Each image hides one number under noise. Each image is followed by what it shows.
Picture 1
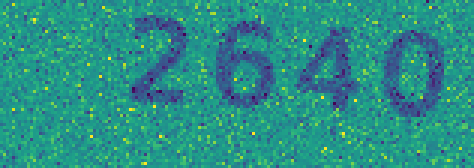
2640
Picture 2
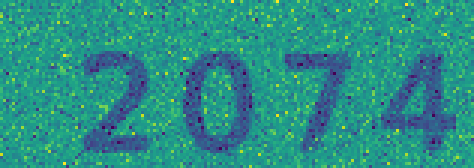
2074
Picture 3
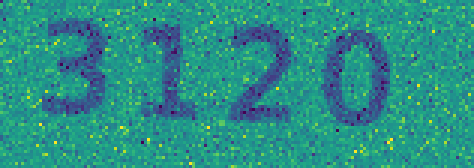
3120
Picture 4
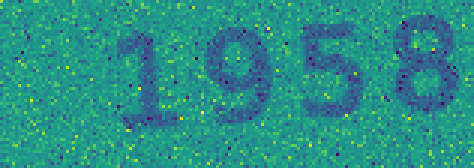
1958
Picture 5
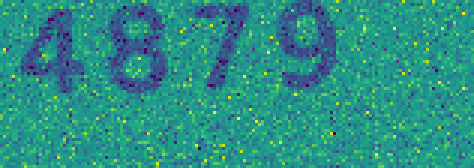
4879
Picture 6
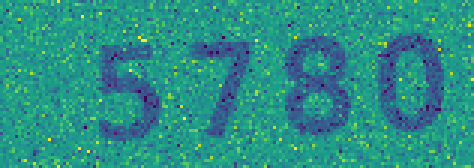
5780
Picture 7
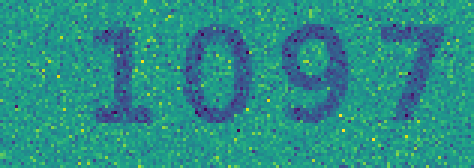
1097
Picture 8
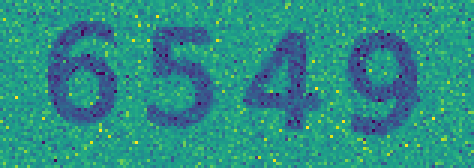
6549
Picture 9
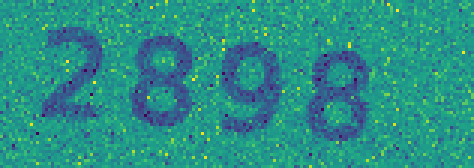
2898
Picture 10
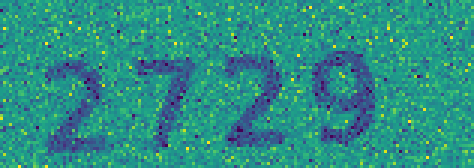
2729
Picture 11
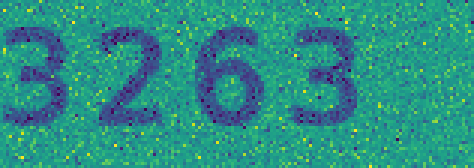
3263
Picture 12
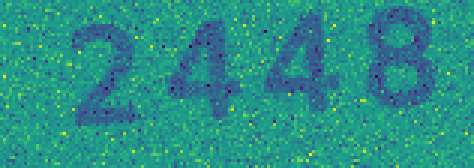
2448
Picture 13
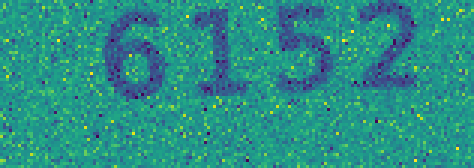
6152
